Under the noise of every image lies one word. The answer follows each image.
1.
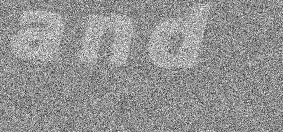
and
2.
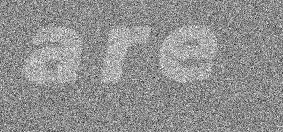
are
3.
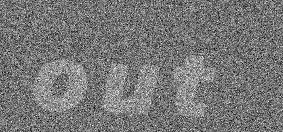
out
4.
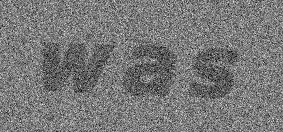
was
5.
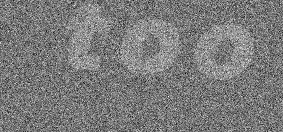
too
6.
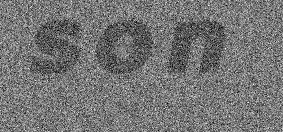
son
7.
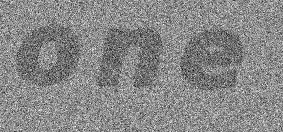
one
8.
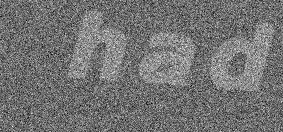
had
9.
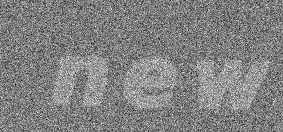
new
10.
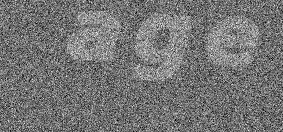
age
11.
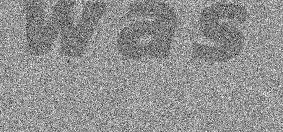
was
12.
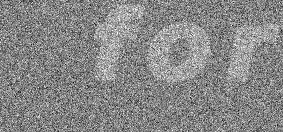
for
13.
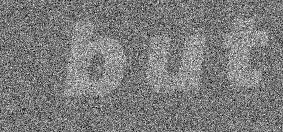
but
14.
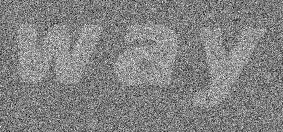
way
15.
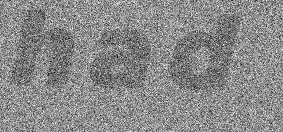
had
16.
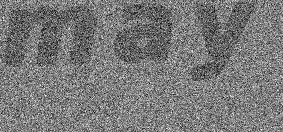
may
